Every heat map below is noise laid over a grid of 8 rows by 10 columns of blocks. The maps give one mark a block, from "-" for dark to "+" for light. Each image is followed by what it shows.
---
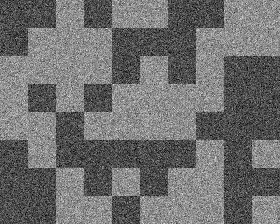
- - + - + + - - + +
- + + + - - - + + +
+ + + + - + - + - -
+ - + - + + + + - -
+ + - + + + + - - -
- + - - - - - + - +
- - + - + - + + - -
- - + + - + + + - +
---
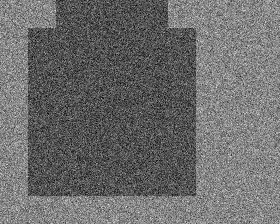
+ + - - - - + + + +
+ - - - - - - + + +
+ - - - - - - + + +
+ - - - - - - + + +
+ - - - - - - + + +
+ - - - - - - + + +
+ - - - - - - + + +
+ + + + + + + + + +
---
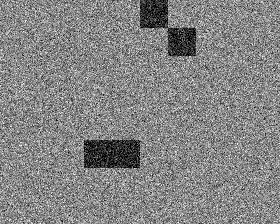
+ + + + + - + + + +
+ + + + + + - + + +
+ + + + + + + + + +
+ + + + + + + + + +
+ + + + + + + + + +
+ + + - - + + + + +
+ + + + + + + + + +
+ + + + + + + + + +
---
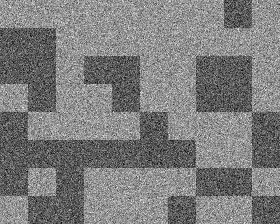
+ + + + + + + + - +
- - + + + + + + + +
- - + - - + + - - +
+ - + + - + + - - +
- + + + + - + + + -
- - - - - - - + + -
- + - + + + + - - +
+ - - + + + - + + -
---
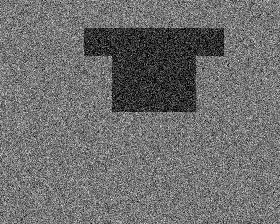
+ + + + + + + + + +
+ + + - - - - - + +
+ + + + - - - + + +
+ + + + - - - + + +
+ + + + + + + + + +
+ + + + + + + + + +
+ + + + + + + + + +
+ + + + + + + + + +
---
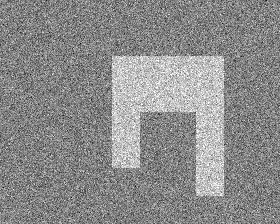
- - - - - - - - - -
- - - - - - - - - -
- - - - + + + + - -
- - - - + + + + - -
- - - - + - - + - -
- - - - + - - + - -
- - - - - - - + - -
- - - - - - - - - -
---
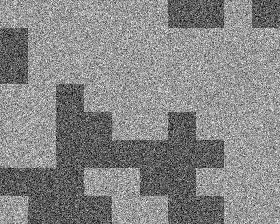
+ + + + + + - - + -
- + + + + + + + + +
- + + + + + + + + +
+ + - + + + + + + +
+ + - - + + - + + +
+ + - - - - - - + +
- - - + + - - + + +
+ - - - + + - - + +
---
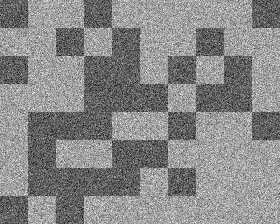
- + + - + + + + + -
+ + - + - + + - + +
- + + - - + - + - +
+ + + - - - + - - +
+ - - - + + - + + -
+ - + + - - + + + +
+ - - - - + - + + +
- + - + + + + + + +
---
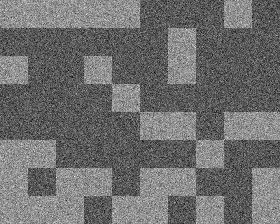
+ + + + + - - - + -
- - - - - - + - - -
+ - - + - - + - - -
- - - - + - - - - -
- - - - - + + - + +
+ + - - - - - + - -
+ - + + - + + - - +
+ + + - + + - + - +
